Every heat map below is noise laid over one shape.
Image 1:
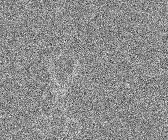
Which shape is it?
pair of scissors
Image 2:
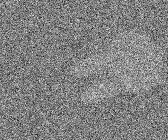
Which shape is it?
rabbit's head
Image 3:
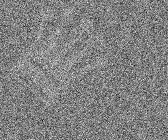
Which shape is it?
chess queen
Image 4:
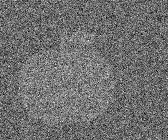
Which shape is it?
apple
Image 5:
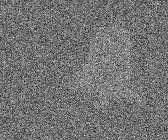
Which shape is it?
bell
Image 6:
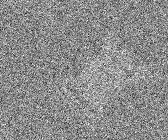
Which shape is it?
chess rook
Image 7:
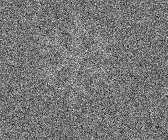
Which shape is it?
snowflake
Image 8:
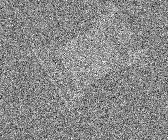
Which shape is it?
chess rook
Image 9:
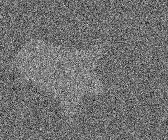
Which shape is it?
bell
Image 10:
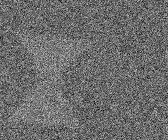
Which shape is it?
bow tie
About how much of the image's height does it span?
two thirds
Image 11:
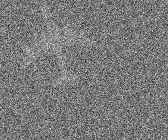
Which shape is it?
airplane
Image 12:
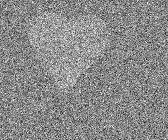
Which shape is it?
heart
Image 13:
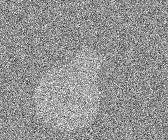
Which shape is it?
light bulb
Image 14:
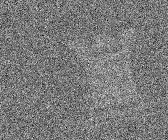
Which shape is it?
chess rook
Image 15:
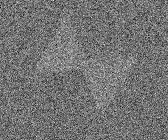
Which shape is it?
bow tie
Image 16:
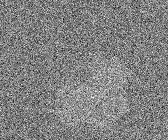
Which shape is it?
car
